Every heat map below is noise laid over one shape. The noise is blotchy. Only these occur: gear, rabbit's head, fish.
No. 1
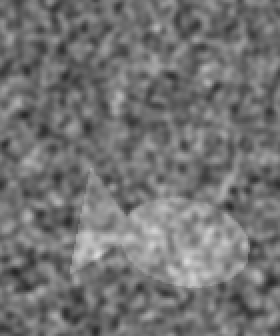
fish
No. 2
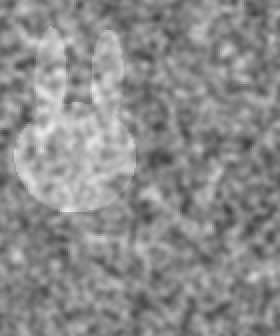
rabbit's head
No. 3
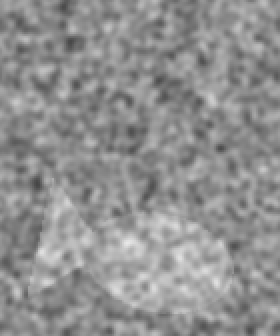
fish
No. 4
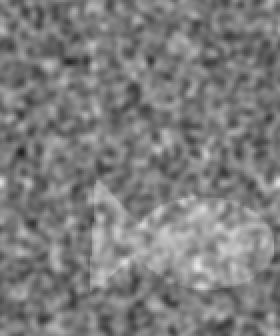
fish
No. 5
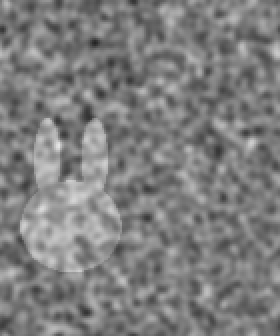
rabbit's head
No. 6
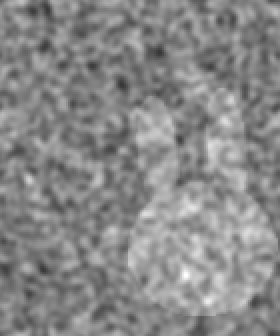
rabbit's head
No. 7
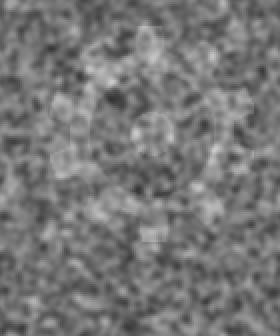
gear
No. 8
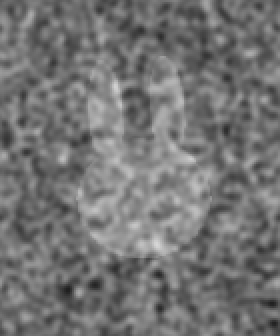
rabbit's head
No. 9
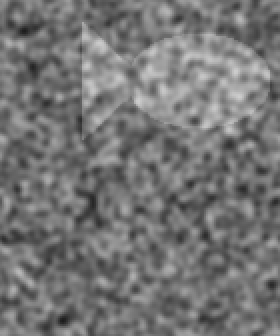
fish
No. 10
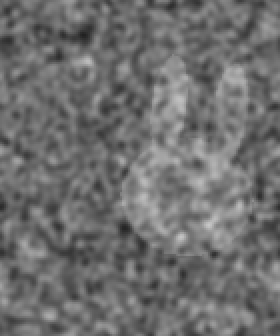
rabbit's head
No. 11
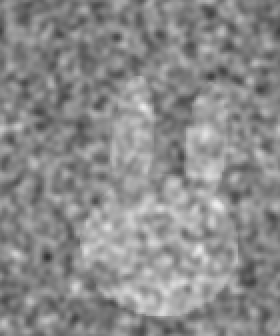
rabbit's head
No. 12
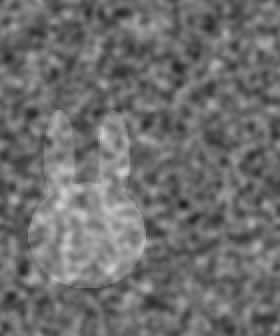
rabbit's head
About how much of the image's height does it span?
half
